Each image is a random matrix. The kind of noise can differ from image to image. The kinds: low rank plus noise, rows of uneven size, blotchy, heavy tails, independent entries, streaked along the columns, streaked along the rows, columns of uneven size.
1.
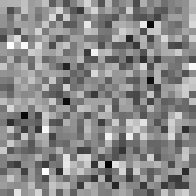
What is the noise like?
low rank plus noise
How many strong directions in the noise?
five to eight
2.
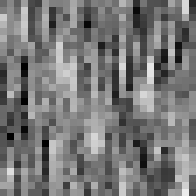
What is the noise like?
streaked along the columns
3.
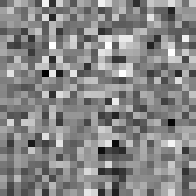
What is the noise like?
low rank plus noise
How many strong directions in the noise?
three or four
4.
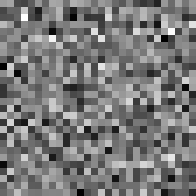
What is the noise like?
low rank plus noise
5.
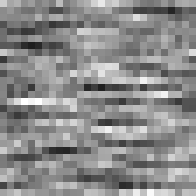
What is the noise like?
streaked along the rows
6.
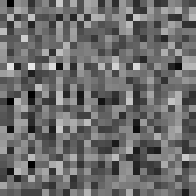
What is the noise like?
low rank plus noise
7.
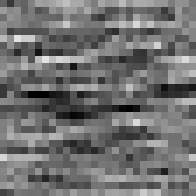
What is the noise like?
streaked along the rows
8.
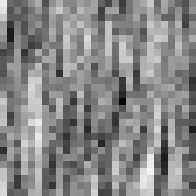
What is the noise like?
streaked along the columns
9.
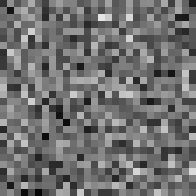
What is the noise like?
independent entries
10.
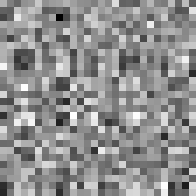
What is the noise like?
low rank plus noise
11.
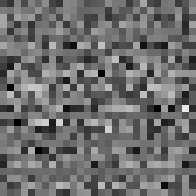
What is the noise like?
rows of uneven size
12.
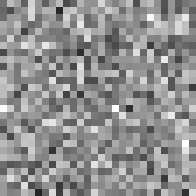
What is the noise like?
independent entries
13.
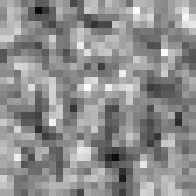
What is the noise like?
blotchy
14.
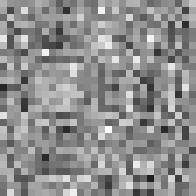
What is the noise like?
low rank plus noise
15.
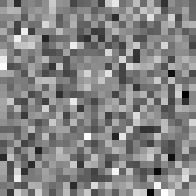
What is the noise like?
independent entries
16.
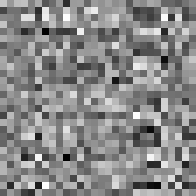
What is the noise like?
low rank plus noise
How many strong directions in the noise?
one
